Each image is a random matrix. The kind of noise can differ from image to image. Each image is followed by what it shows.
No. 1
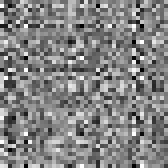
low rank plus noise
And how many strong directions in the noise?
two
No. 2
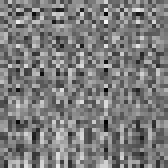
low rank plus noise
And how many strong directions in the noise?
two
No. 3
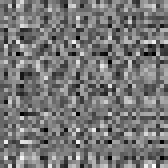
low rank plus noise
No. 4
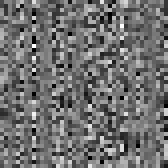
columns of uneven size
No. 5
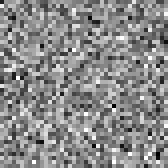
independent entries
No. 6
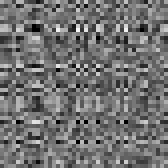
low rank plus noise
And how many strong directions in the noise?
one
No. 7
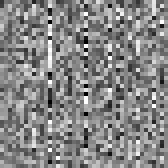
columns of uneven size
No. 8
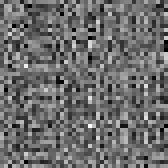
low rank plus noise
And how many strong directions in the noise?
three or four
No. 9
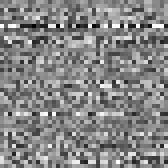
rows of uneven size
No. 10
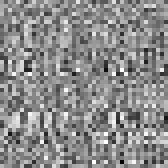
low rank plus noise
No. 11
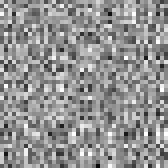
low rank plus noise
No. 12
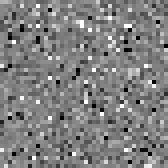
heavy tails
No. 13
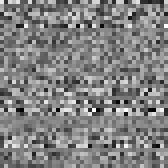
rows of uneven size
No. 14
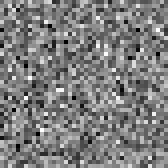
independent entries
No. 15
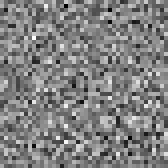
low rank plus noise
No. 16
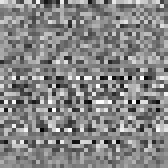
rows of uneven size
